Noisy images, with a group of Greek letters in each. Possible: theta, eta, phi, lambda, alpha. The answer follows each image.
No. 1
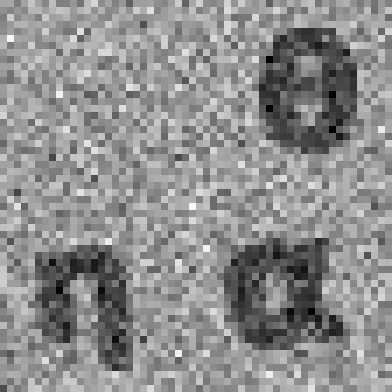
top right: dark theta; bottom left: dark eta; bottom right: dark alpha
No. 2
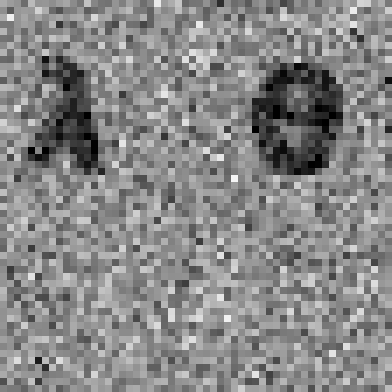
top left: dark lambda; top right: dark theta
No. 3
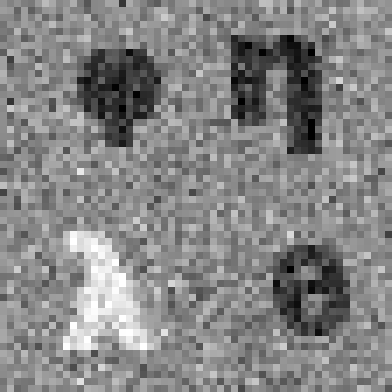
top left: dark phi; top right: dark eta; bottom left: light lambda; bottom right: dark theta
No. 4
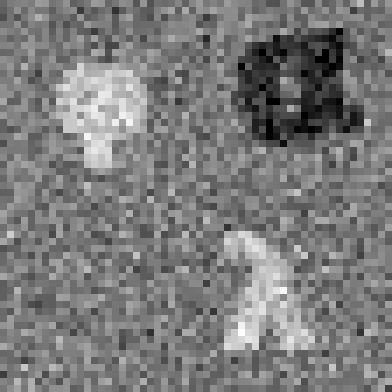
top left: light phi; top right: dark alpha; bottom right: light lambda
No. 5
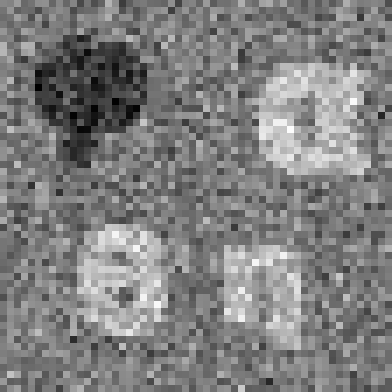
top left: dark phi; top right: light alpha; bottom left: light theta; bottom right: light eta
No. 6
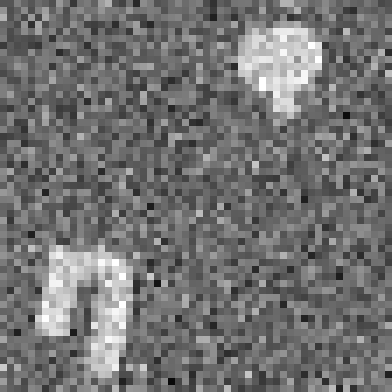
top right: light phi; bottom left: light eta
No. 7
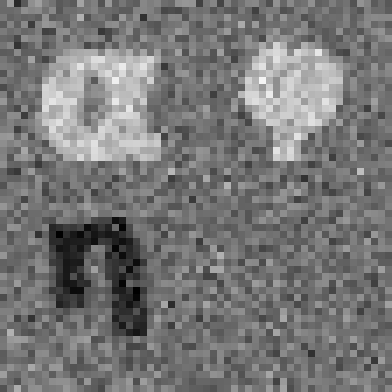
top left: light alpha; top right: light phi; bottom left: dark eta
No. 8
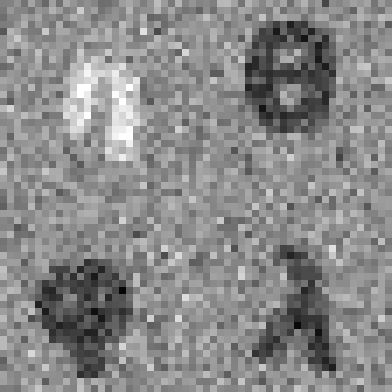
top left: light eta; top right: dark theta; bottom left: dark phi; bottom right: dark lambda
